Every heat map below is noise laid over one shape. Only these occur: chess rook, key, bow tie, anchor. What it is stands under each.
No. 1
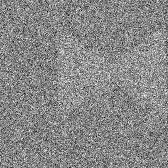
bow tie
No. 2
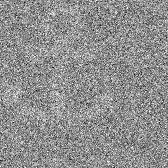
anchor
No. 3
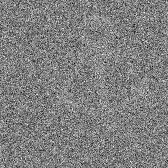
anchor
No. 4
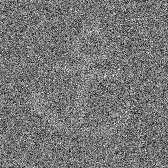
anchor
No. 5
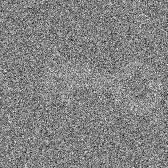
key
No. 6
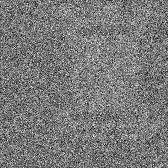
chess rook
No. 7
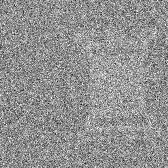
chess rook
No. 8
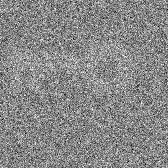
key
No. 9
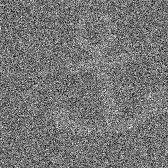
anchor
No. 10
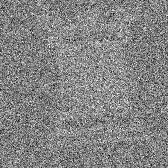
chess rook
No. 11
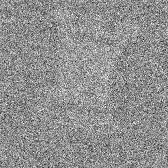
chess rook
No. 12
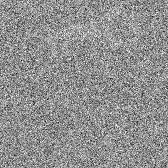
key
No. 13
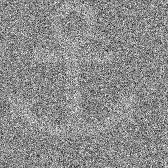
anchor
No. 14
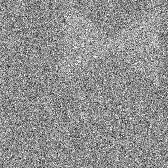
bow tie
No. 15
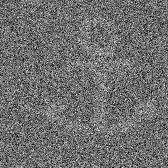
anchor
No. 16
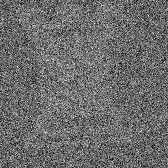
chess rook
